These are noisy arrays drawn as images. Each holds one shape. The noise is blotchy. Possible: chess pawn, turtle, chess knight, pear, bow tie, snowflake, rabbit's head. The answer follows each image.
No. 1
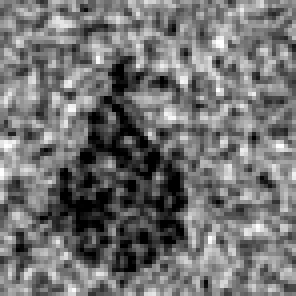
pear
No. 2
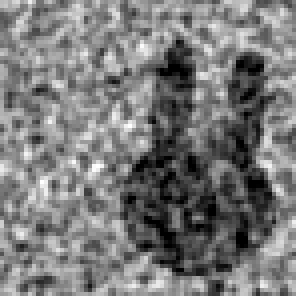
rabbit's head
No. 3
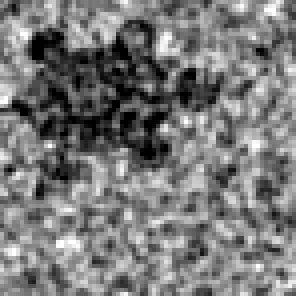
turtle
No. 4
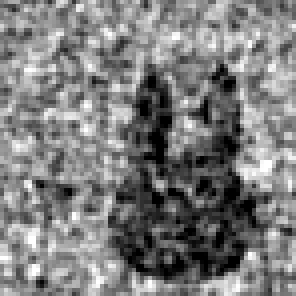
rabbit's head
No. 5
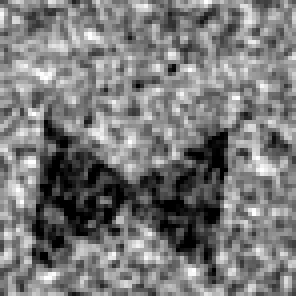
bow tie
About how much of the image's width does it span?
two thirds
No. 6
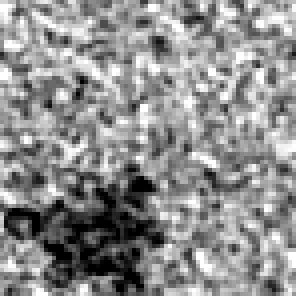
turtle
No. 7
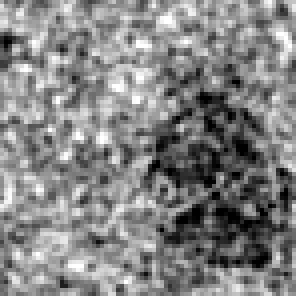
chess knight
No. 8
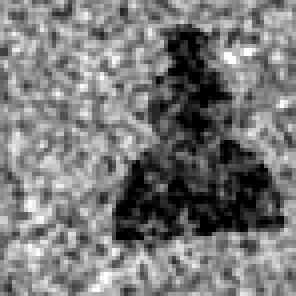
chess pawn
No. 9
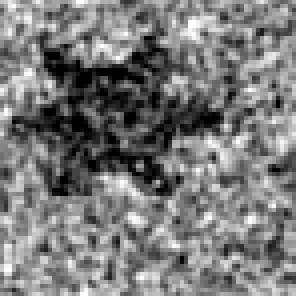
turtle
